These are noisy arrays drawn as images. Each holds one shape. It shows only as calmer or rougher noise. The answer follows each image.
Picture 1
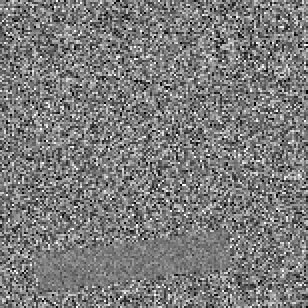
calm bar
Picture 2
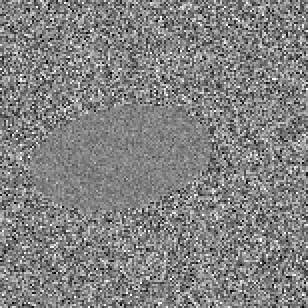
calm ellipse
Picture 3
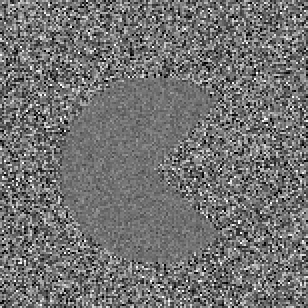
calm disc with a wedge cut out
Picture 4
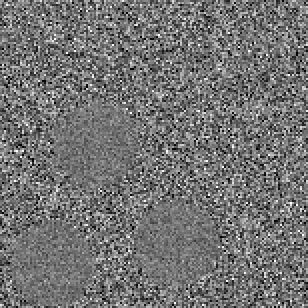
calm three dots
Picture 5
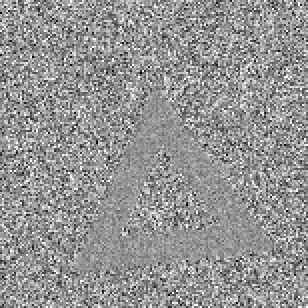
calm triangle frame
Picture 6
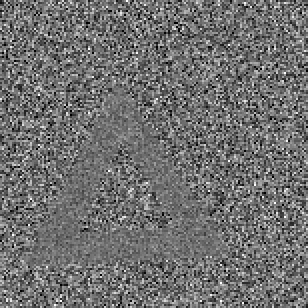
calm triangle frame
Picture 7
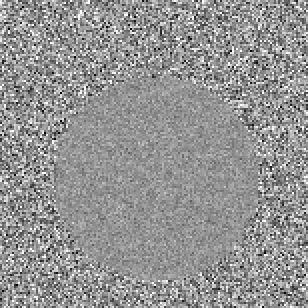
calm disc
